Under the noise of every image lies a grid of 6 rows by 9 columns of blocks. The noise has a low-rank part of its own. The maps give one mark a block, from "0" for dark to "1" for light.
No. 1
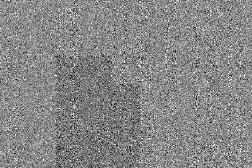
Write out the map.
1 1 1 1 1 1 1 1 1
1 1 1 1 1 1 1 1 1
1 1 0 0 1 1 1 1 1
1 1 0 0 0 1 1 1 1
1 1 0 0 0 1 1 1 1
1 1 0 0 0 1 1 1 1
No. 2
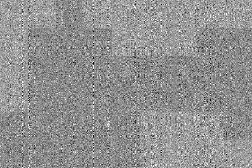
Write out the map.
1 1 0 1 1 1 1 1 1
1 0 0 0 1 1 1 0 0
1 0 0 0 0 0 0 0 0
1 0 0 0 0 0 0 0 0
0 0 0 0 0 1 1 1 0
0 0 0 0 0 1 1 1 1
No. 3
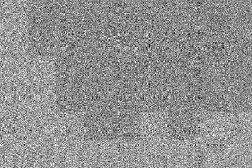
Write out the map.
1 0 0 0 0 0 0 0 0
1 0 0 0 0 0 0 0 0
1 1 0 0 0 0 0 0 0
1 1 0 0 0 0 0 0 0
1 1 1 0 0 1 0 1 1
1 1 1 1 1 1 1 1 1
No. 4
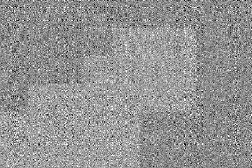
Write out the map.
0 0 0 0 0 0 0 0 0
0 0 0 0 1 1 1 0 0
0 0 0 1 1 1 1 0 0
0 1 1 1 1 1 1 0 0
1 1 1 1 1 0 0 0 0
1 1 1 1 1 0 0 0 0
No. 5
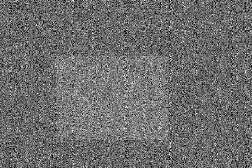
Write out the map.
0 0 0 0 0 0 0 0 0
0 0 0 0 0 0 0 0 0
0 0 1 1 1 1 0 0 0
0 0 1 1 1 1 0 0 0
0 0 1 1 1 1 0 0 0
0 0 0 0 0 0 0 0 0
